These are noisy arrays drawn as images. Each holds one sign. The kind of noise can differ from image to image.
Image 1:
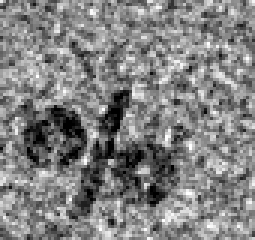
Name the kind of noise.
blotchy
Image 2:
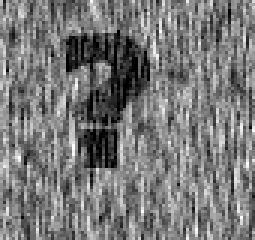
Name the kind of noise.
streaked along the columns
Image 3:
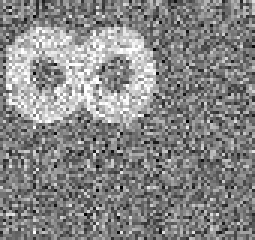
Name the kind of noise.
low rank plus noise
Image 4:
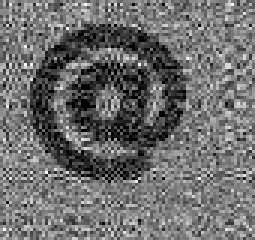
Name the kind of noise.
low rank plus noise
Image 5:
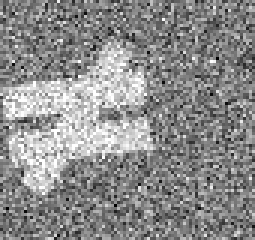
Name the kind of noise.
independent entries
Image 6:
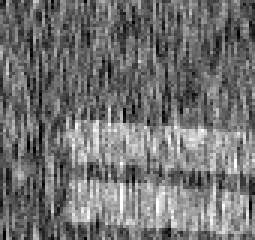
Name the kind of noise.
streaked along the columns
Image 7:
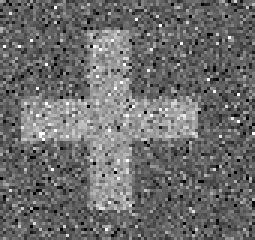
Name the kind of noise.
heavy tails
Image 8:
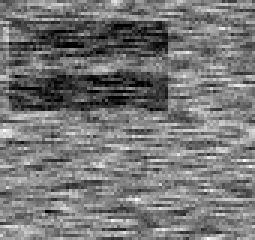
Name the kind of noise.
streaked along the rows
